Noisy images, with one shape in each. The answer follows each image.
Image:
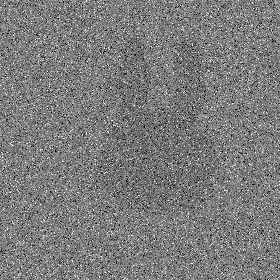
dark rabbit's head
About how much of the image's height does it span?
two thirds
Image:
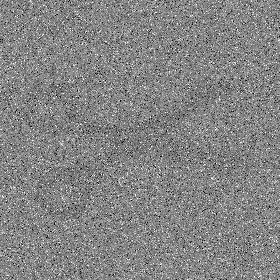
dark pair of scissors
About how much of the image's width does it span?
nearly all
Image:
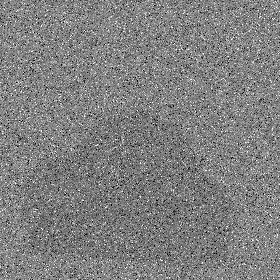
dark cloud
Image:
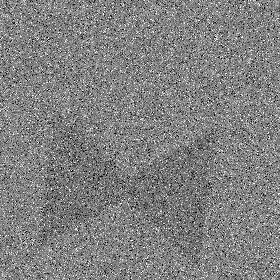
dark bow tie
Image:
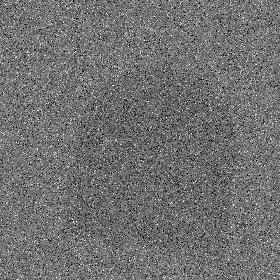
dark ghost
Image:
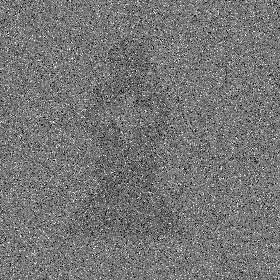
dark chess bishop
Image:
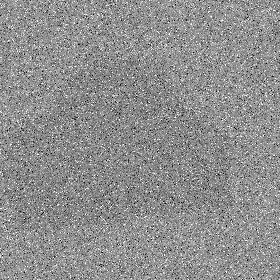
dark cloud
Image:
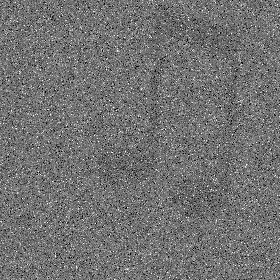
dark pair of musical notes
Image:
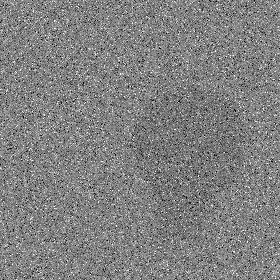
dark light bulb
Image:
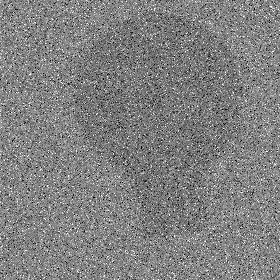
dark light bulb
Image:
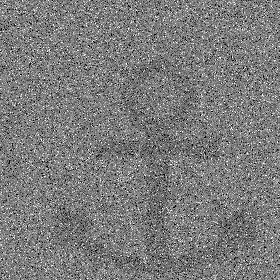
dark anchor
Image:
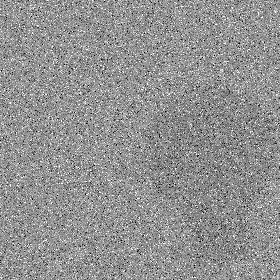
dark light bulb
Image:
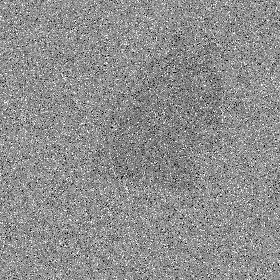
dark chess knight
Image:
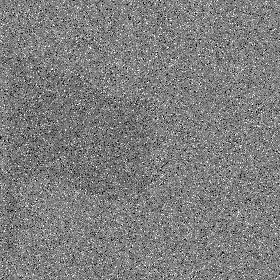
dark flag
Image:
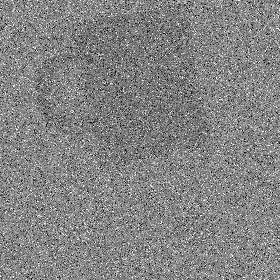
dark cup
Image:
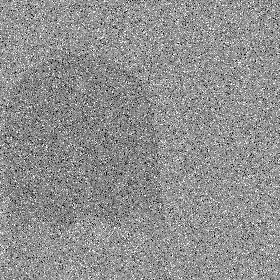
dark ghost
